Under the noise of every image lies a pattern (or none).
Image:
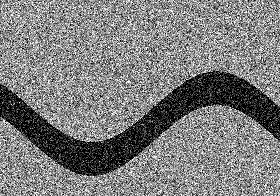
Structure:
a wavy band
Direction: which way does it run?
left to right
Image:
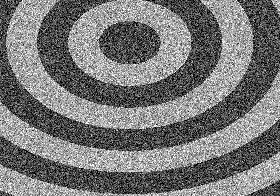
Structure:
rings round one point
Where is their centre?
top middle
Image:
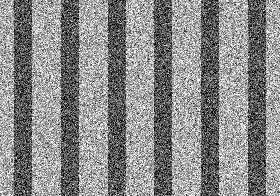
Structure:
vertical stripes
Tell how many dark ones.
6
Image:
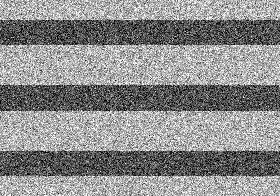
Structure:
horizontal stripes
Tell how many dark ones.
3
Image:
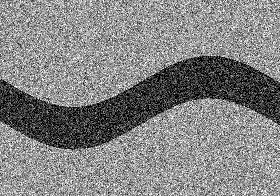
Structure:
a wavy band
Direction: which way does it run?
left to right
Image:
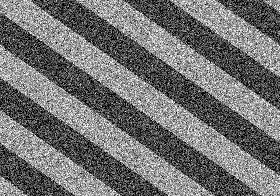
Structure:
diagonal stripes
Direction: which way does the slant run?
top left to bottom right
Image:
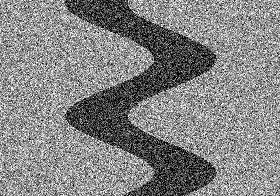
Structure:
a wavy band
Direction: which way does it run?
top to bottom
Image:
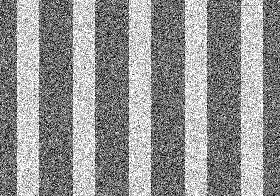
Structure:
vertical stripes
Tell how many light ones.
5
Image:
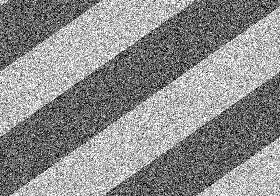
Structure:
diagonal stripes
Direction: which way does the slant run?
bottom left to top right
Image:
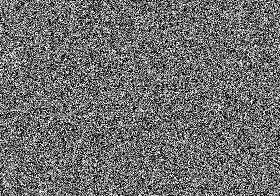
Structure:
only noise
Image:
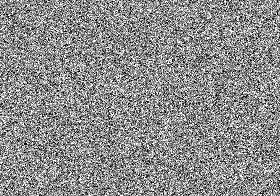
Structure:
only noise
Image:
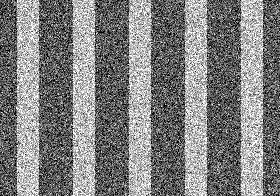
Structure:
vertical stripes
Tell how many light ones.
5
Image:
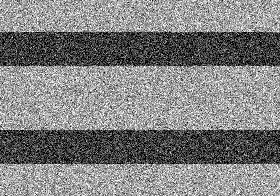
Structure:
horizontal stripes
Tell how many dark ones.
2
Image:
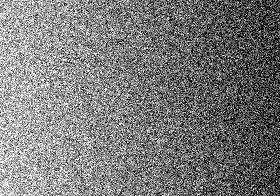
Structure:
a smooth slope
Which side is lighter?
left
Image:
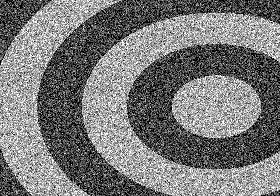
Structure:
rings round one point
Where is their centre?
middle right
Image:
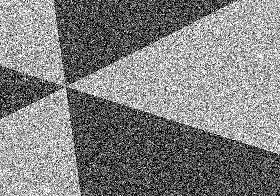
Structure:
spokes from one point
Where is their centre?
middle left
